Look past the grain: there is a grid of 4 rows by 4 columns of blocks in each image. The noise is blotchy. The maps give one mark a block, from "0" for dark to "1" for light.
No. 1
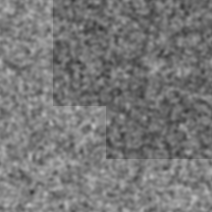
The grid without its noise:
1 0 0 0
1 0 0 0
1 1 0 0
1 1 1 1
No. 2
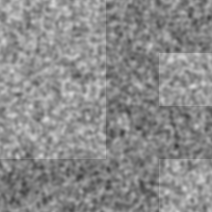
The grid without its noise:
1 1 0 0
1 1 0 1
1 1 0 0
0 0 0 1
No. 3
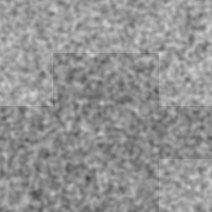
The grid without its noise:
1 1 1 1
1 0 0 1
0 0 0 0
0 0 0 1
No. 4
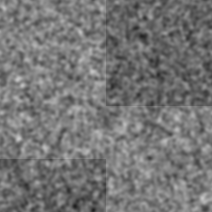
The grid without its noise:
1 1 0 0
1 1 0 0
1 1 1 1
0 0 1 1
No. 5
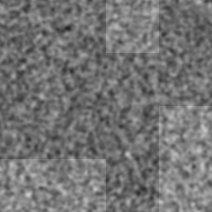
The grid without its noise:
0 0 1 0
0 0 0 0
0 0 0 1
1 1 0 1
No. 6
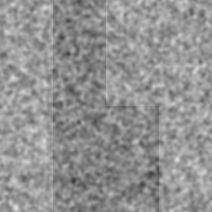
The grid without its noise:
1 0 1 1
1 0 1 1
1 0 0 1
1 0 0 1
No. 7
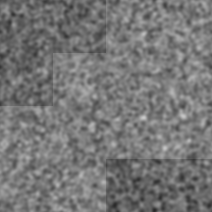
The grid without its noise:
0 0 1 1
0 1 1 1
1 1 1 1
1 1 0 0
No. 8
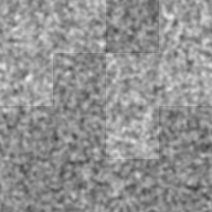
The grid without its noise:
1 1 0 1
1 0 1 1
0 0 1 0
0 0 0 0
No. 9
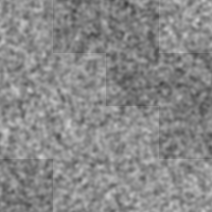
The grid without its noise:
1 0 0 1
1 1 0 0
1 1 1 0
0 1 1 1
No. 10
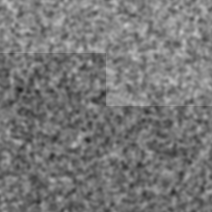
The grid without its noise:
1 1 1 1
0 0 1 1
0 0 0 0
0 0 0 0
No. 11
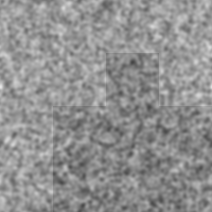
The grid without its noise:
1 1 1 1
1 1 0 1
1 0 0 0
1 0 0 0
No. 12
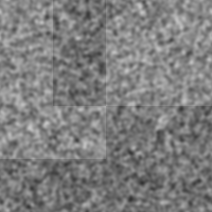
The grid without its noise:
1 0 1 1
1 0 1 1
1 1 0 0
0 0 0 0
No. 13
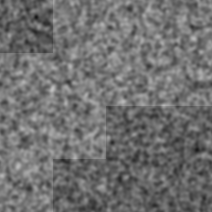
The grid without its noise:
0 1 1 1
1 1 1 1
1 1 0 0
1 0 0 0
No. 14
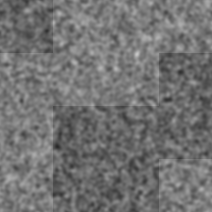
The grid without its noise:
0 1 1 1
1 1 1 0
1 0 0 0
1 0 0 1
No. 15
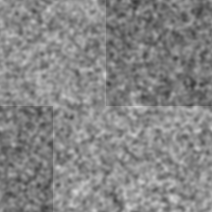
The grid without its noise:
1 1 0 0
1 1 0 0
0 1 1 1
0 1 1 1
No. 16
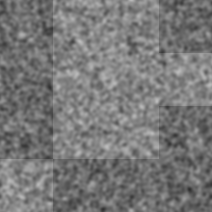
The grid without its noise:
0 1 1 0
0 1 1 1
0 1 1 0
1 0 0 0
